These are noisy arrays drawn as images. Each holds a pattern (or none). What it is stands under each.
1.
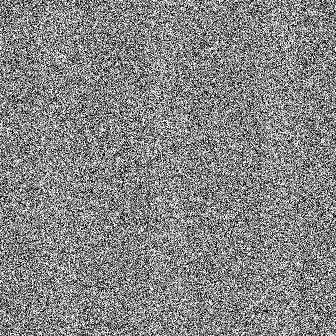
vertical stripes
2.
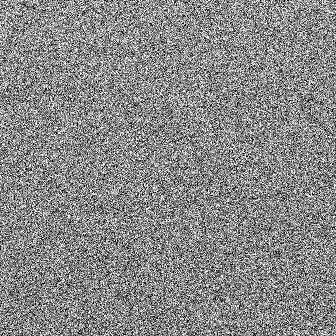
a smooth slope
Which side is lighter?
top
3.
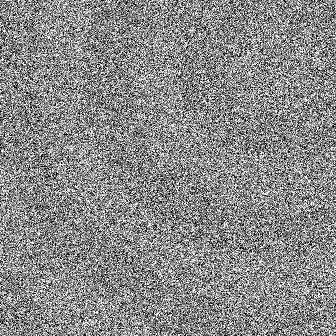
rings round one point
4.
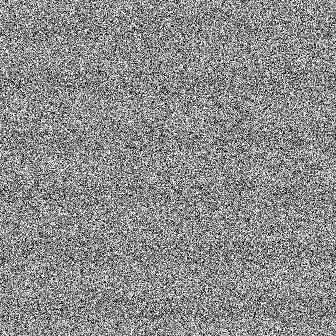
horizontal stripes
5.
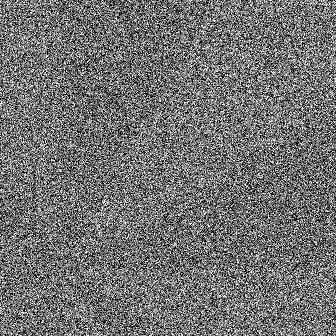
spokes from one point
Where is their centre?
bottom left
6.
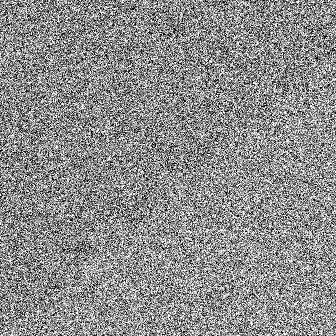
a sharp edge
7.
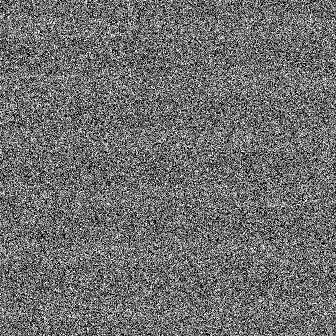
horizontal stripes
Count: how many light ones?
6
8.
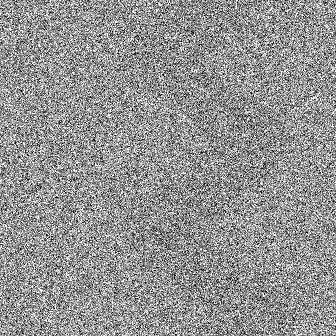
a wavy band
